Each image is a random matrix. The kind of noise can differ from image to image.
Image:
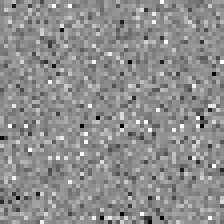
heavy tails
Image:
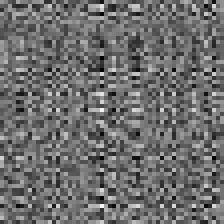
low rank plus noise
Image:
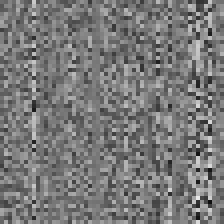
columns of uneven size
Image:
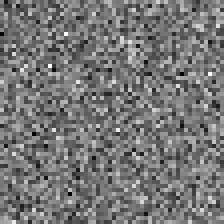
independent entries
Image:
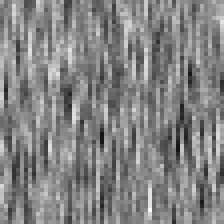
streaked along the columns
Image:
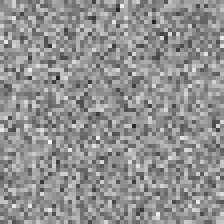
independent entries
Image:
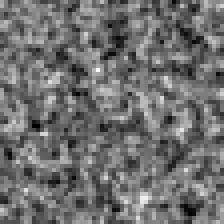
blotchy
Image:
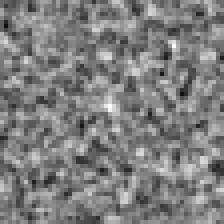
blotchy
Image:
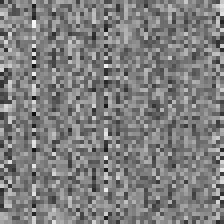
columns of uneven size
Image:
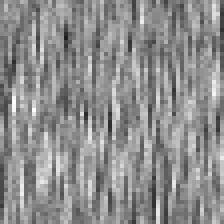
streaked along the columns
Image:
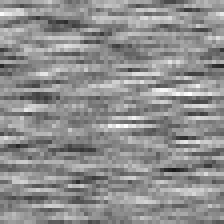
streaked along the rows
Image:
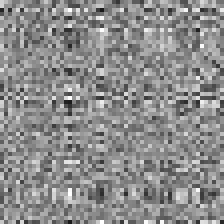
low rank plus noise
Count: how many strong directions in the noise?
one
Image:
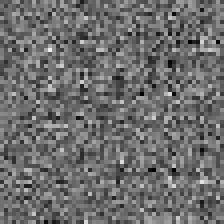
low rank plus noise
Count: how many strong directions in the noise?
five to eight
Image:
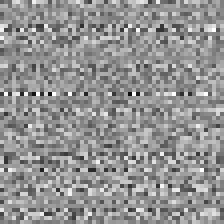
rows of uneven size
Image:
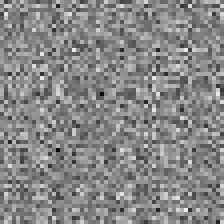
low rank plus noise
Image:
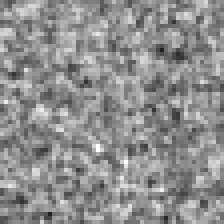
blotchy
